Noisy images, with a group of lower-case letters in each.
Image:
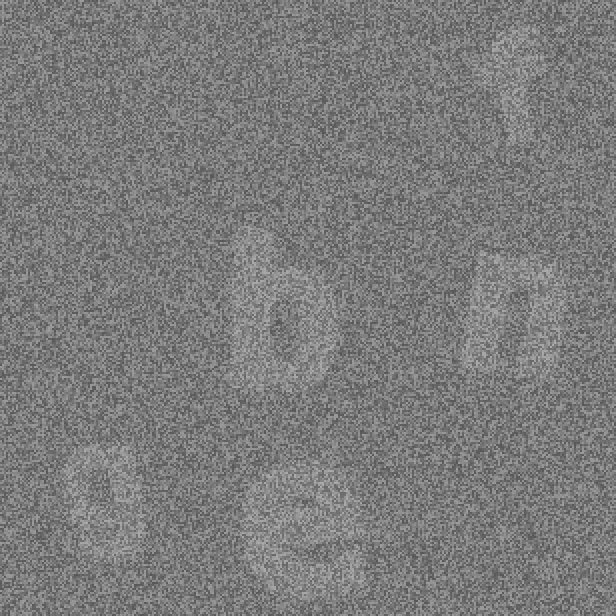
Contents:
top right: f; centre: b; middle right: n; bottom left: g; bottom middle: e
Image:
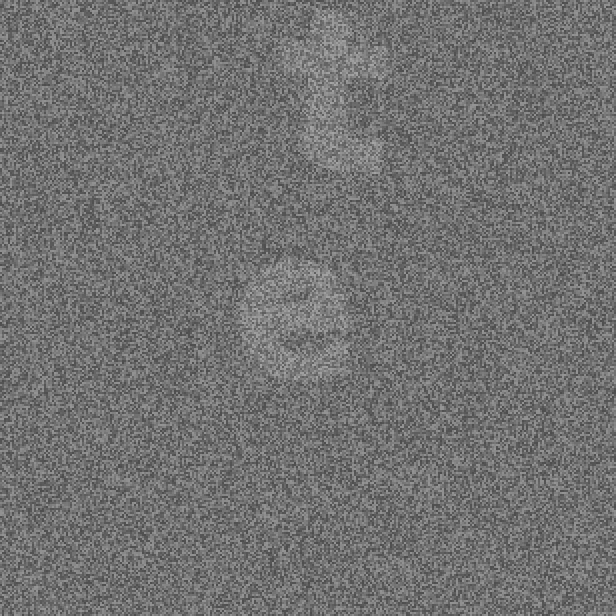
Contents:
top middle: t; centre: e
